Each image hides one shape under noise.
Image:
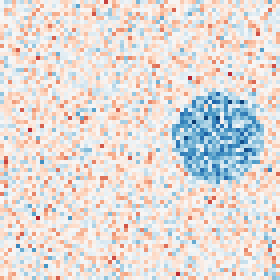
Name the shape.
disc
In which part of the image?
middle right
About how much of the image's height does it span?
a third
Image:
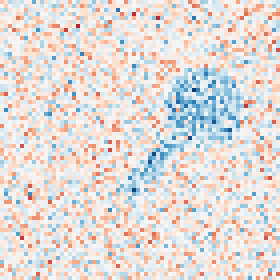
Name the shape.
lollipop
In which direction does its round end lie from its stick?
up and right
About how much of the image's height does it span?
half
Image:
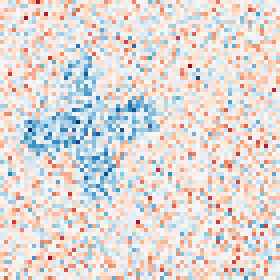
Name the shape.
cross
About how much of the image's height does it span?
half
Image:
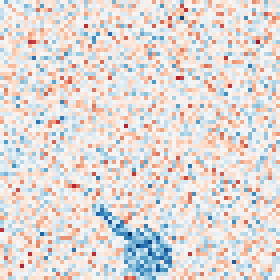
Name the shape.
lollipop
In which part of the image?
bottom middle
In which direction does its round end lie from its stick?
down and right
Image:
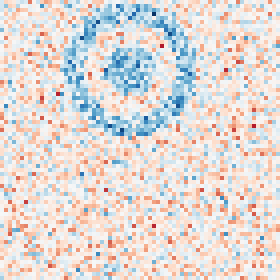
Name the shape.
bullseye
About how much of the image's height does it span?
half
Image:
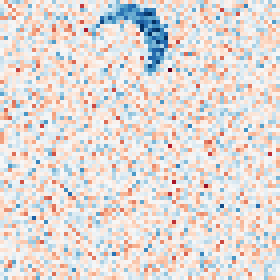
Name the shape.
crescent
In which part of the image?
top middle
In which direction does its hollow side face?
down and left
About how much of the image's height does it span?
a quarter
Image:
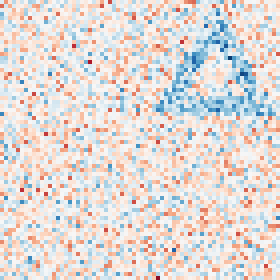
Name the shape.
triangle frame
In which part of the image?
top right
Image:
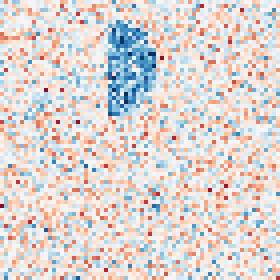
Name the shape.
half disc
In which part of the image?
top middle
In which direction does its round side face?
right
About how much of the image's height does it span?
a third
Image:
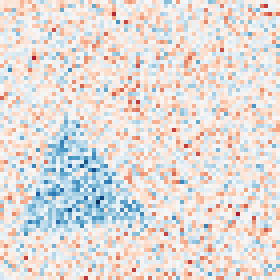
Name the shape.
triangle
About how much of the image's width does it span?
half
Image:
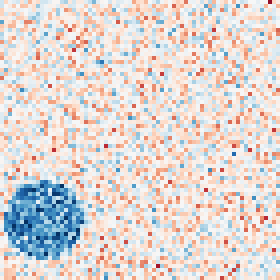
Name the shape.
disc
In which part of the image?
bottom left
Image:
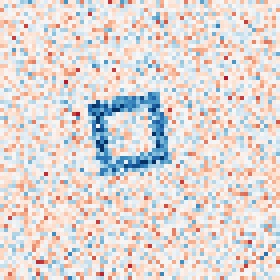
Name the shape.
square frame
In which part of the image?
centre
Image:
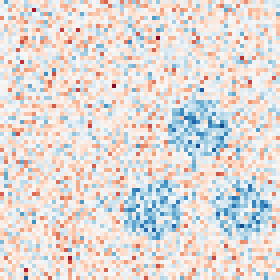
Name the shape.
three dots
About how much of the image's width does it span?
half
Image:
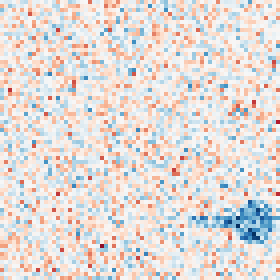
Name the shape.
lollipop
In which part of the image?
bottom right
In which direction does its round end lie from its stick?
right
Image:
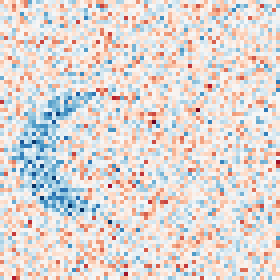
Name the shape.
crescent
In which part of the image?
middle left
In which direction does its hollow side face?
right
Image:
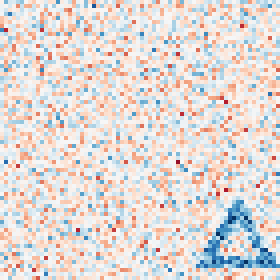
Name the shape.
triangle frame
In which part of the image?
bottom right
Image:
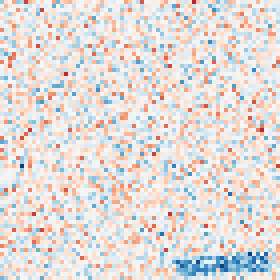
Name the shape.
bar
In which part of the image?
bottom right
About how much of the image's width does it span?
a third
